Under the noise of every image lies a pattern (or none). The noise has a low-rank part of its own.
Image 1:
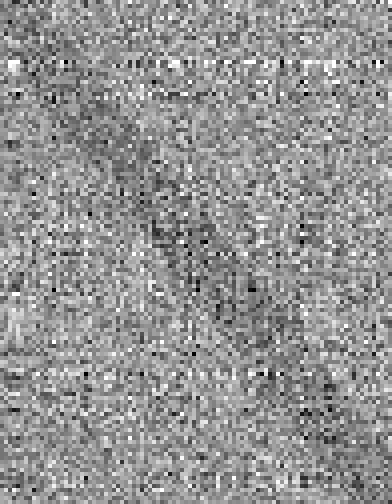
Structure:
a diagonal band
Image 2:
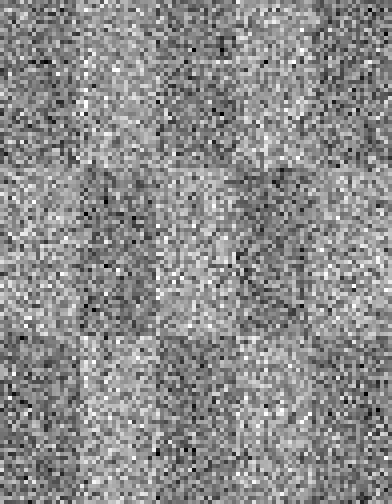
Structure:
a checkerboard
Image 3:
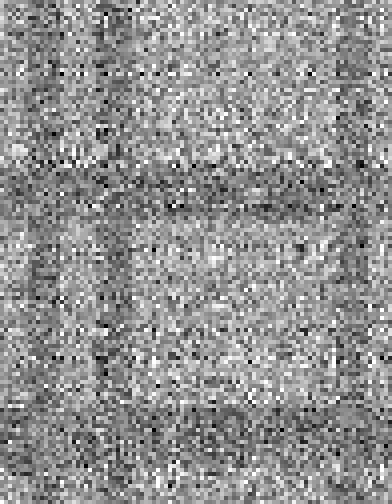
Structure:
bands of rows crossing bands of columns
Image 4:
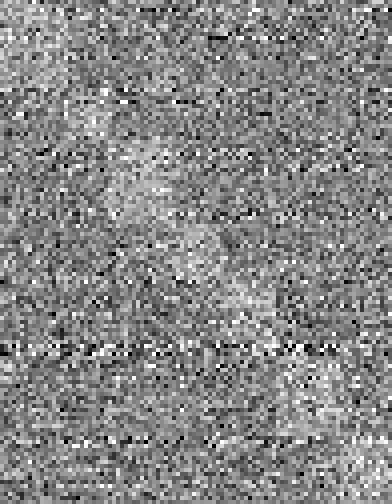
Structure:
blocks along the diagonal
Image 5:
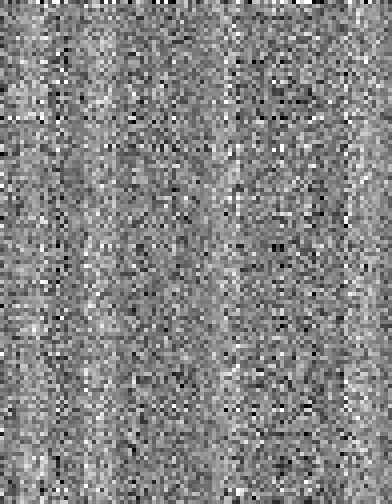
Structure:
bands of columns
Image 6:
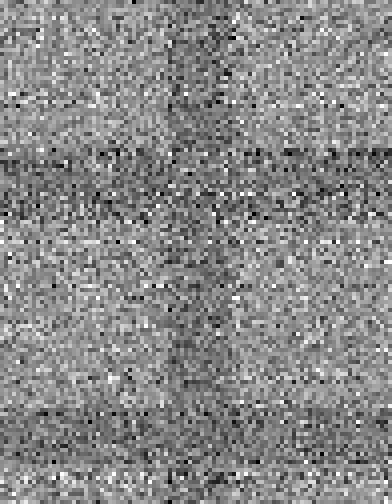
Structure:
bands of rows crossing bands of columns
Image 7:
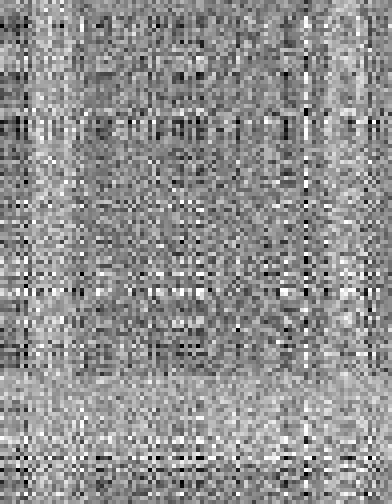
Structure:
bands of rows crossing bands of columns
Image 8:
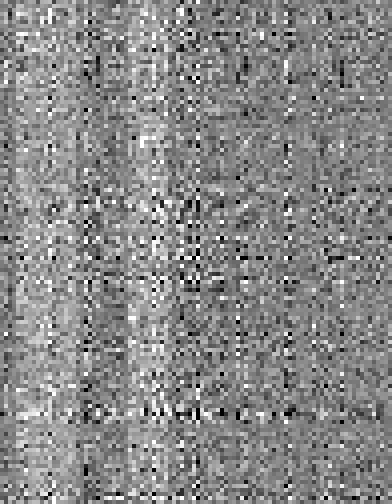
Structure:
bands of columns
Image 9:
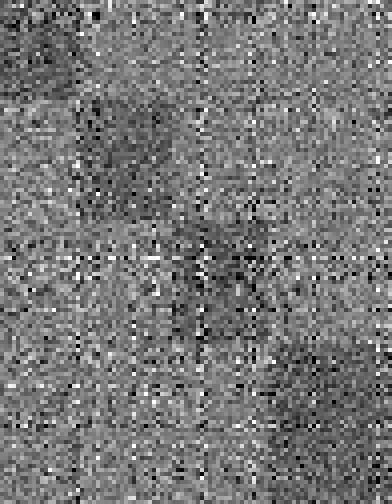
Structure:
blocks along the diagonal
